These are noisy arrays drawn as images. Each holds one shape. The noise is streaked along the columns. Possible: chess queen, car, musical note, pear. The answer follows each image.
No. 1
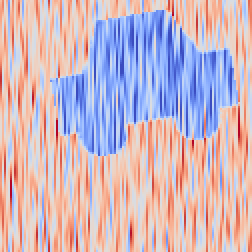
car
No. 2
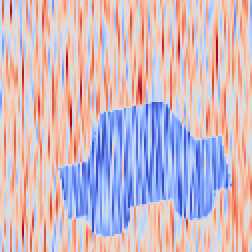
car
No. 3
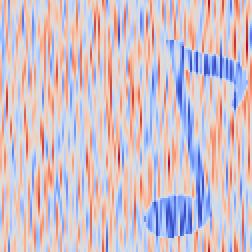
musical note
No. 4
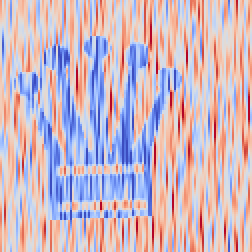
chess queen
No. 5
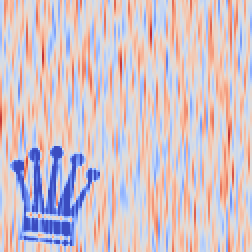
chess queen
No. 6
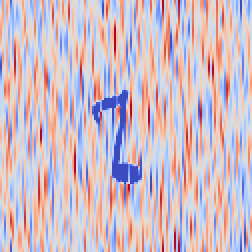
musical note
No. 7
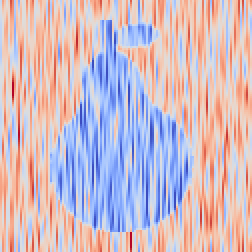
pear
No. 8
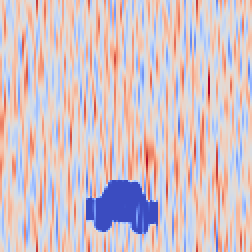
car
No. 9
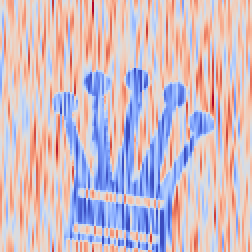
chess queen
